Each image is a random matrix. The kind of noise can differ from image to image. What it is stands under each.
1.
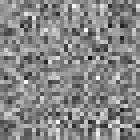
low rank plus noise
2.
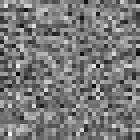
low rank plus noise
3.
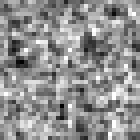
blotchy
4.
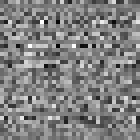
rows of uneven size
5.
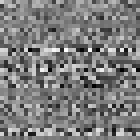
rows of uneven size
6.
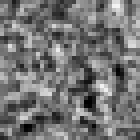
blotchy
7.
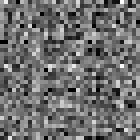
low rank plus noise
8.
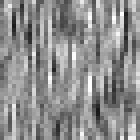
streaked along the columns
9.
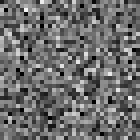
independent entries
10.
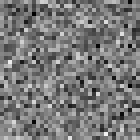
independent entries
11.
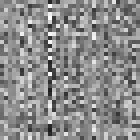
columns of uneven size
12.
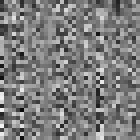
columns of uneven size
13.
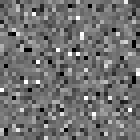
heavy tails
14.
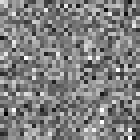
low rank plus noise
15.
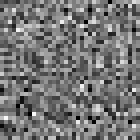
low rank plus noise
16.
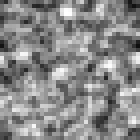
blotchy
